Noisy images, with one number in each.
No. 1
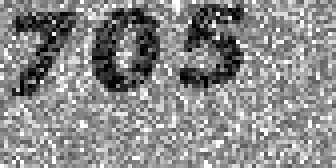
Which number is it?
705
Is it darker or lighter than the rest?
darker
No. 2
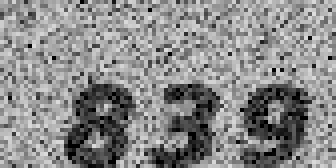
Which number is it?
839
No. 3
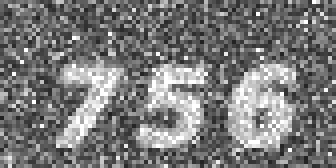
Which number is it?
756
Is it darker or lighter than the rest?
lighter
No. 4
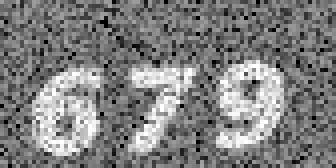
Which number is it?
679
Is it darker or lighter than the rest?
lighter
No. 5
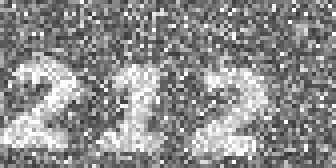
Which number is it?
212
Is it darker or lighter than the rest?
lighter
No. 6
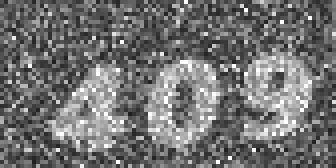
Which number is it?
409
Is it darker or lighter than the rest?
lighter
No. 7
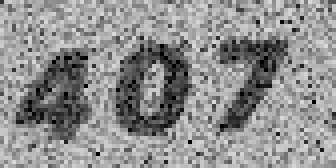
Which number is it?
407
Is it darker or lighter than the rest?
darker
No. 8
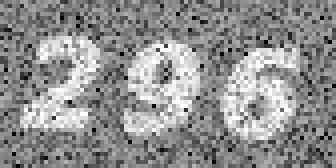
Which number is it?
296
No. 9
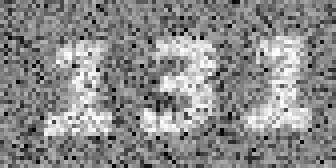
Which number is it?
131
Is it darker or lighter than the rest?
lighter
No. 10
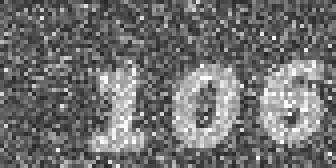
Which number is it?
106
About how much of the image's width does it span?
two thirds
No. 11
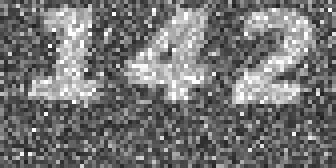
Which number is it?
142
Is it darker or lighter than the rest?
lighter
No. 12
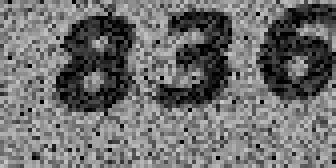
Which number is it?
836
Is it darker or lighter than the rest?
darker
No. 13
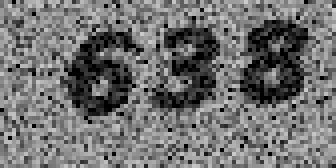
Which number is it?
638
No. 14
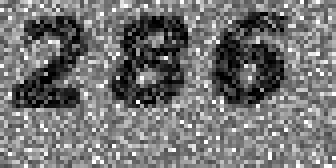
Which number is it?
286
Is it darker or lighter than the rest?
darker
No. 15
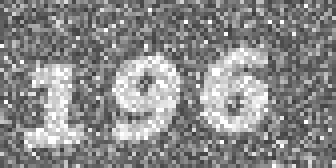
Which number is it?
196
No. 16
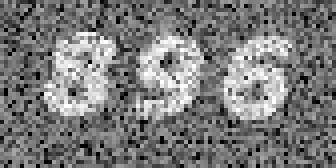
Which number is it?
896
